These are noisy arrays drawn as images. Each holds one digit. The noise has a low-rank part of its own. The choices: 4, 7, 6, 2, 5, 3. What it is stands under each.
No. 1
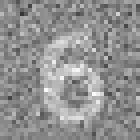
light 6
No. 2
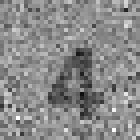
dark 4
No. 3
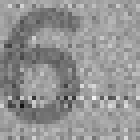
dark 6
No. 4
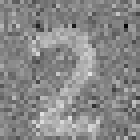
light 2
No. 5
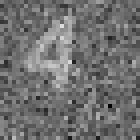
light 4
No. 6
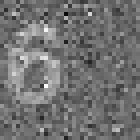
light 6
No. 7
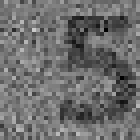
dark 5
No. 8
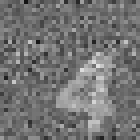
light 4
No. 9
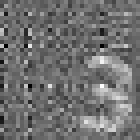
light 3
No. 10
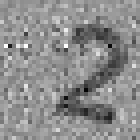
dark 2
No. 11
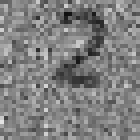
dark 2
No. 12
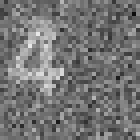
light 4
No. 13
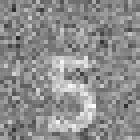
light 5
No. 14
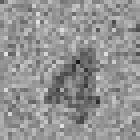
dark 4
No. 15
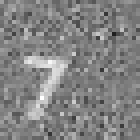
light 7
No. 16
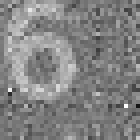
light 6
